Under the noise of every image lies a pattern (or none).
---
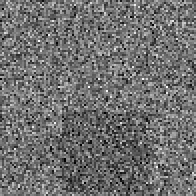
one block
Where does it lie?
bottom middle
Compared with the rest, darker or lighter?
darker
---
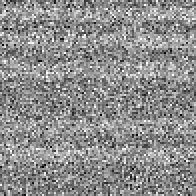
bands of rows
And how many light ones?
5
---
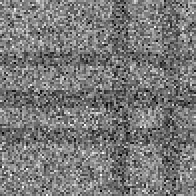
bands of rows crossing bands of columns
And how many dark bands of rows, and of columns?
3 and 2
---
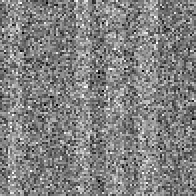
bands of columns
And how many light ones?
4
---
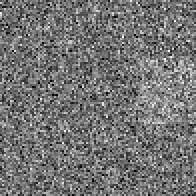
one block
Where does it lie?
middle right
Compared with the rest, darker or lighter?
lighter
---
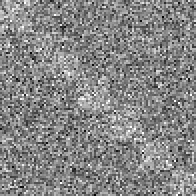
blocks along the diagonal
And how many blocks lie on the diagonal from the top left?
7
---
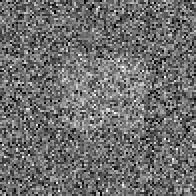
one block
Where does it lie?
centre
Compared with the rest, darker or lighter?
lighter
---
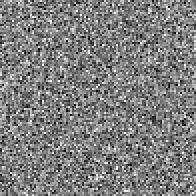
only noise
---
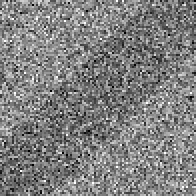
a diagonal band
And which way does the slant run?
bottom left to top right
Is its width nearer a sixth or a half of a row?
a half
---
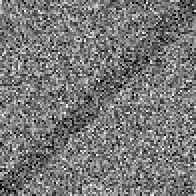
a diagonal band
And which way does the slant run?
bottom left to top right
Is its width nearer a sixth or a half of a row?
a sixth
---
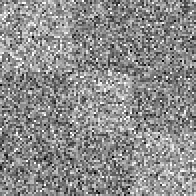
blocks along the diagonal
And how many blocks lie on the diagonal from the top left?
3
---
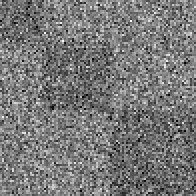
blocks along the diagonal
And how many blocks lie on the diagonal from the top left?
3
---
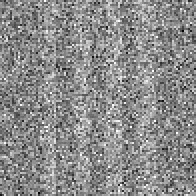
bands of columns
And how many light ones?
4
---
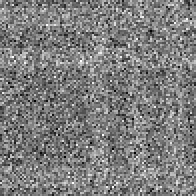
bands of rows crossing bands of columns
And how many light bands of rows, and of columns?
3 and 3
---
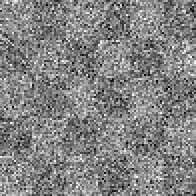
a checkerboard
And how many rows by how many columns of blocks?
5 by 6
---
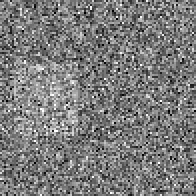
one block
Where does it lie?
middle left
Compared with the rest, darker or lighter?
lighter
